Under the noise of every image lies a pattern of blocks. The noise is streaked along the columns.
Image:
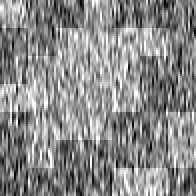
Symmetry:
mirrored about the diagonal from the top left
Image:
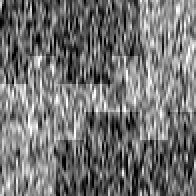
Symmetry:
the same after a half turn
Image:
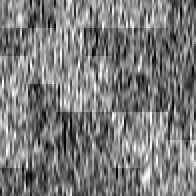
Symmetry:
mirrored about the diagonal from the top left
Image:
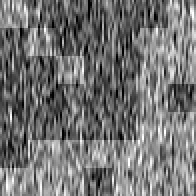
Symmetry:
mirrored about the diagonal from the top left
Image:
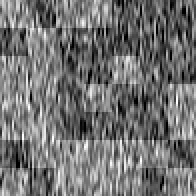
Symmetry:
mirrored about the diagonal from the bottom left
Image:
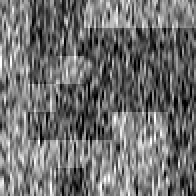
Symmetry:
no symmetry
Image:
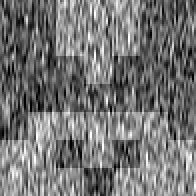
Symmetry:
left and right mirror each other
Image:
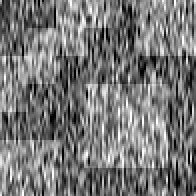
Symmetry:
mirrored about the diagonal from the top left
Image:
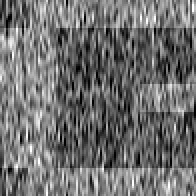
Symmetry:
top and bottom mirror each other
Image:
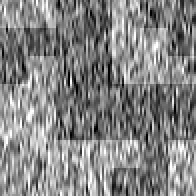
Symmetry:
mirrored about the diagonal from the bottom left
